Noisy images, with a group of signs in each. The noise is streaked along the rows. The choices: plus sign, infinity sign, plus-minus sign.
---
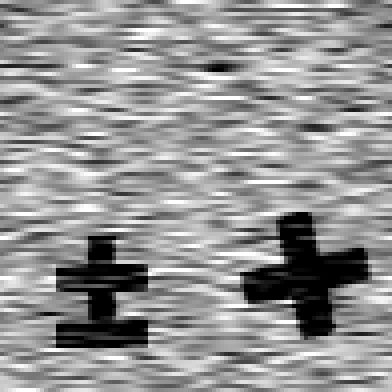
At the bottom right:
plus sign
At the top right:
nothing
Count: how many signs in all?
2
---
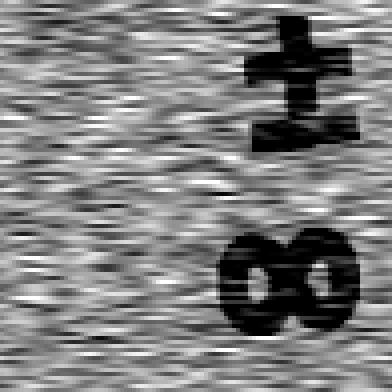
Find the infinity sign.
bottom right
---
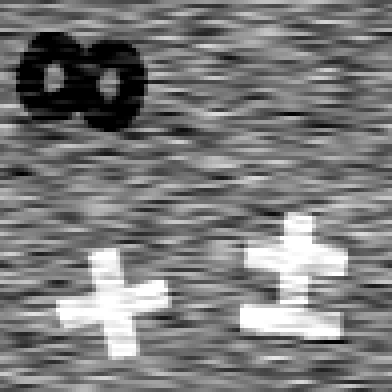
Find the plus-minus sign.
bottom right
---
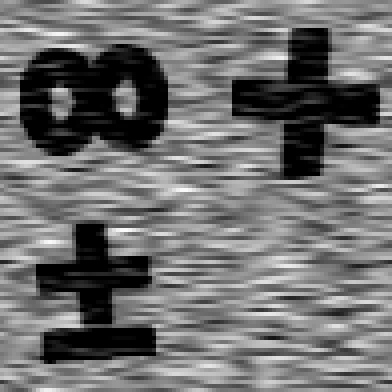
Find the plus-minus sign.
bottom left
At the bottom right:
nothing
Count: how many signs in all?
3
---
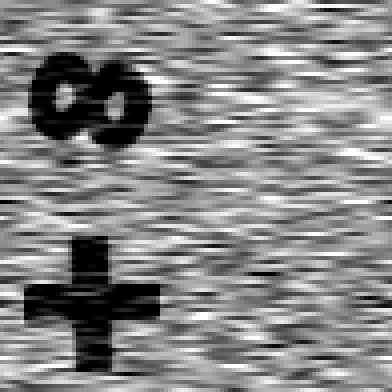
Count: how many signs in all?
2
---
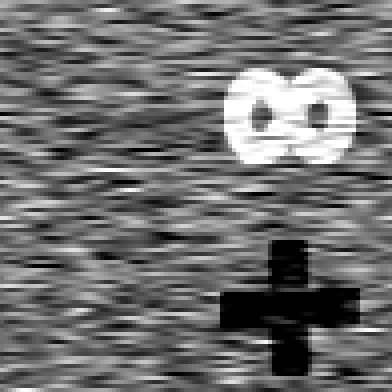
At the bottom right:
plus sign
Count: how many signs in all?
2
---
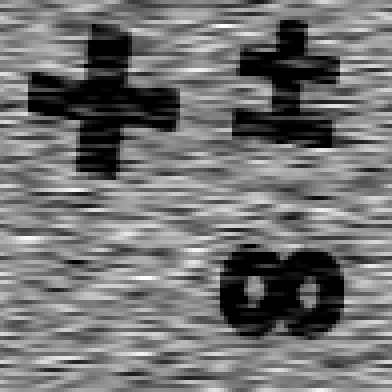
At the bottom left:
nothing
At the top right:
plus-minus sign
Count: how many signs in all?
3
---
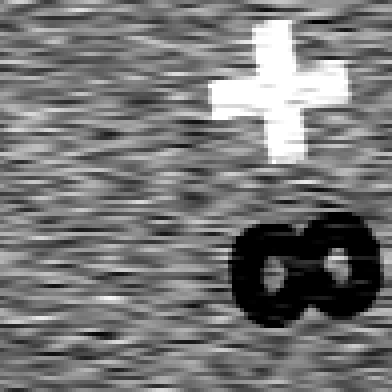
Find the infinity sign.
bottom right
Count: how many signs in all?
2
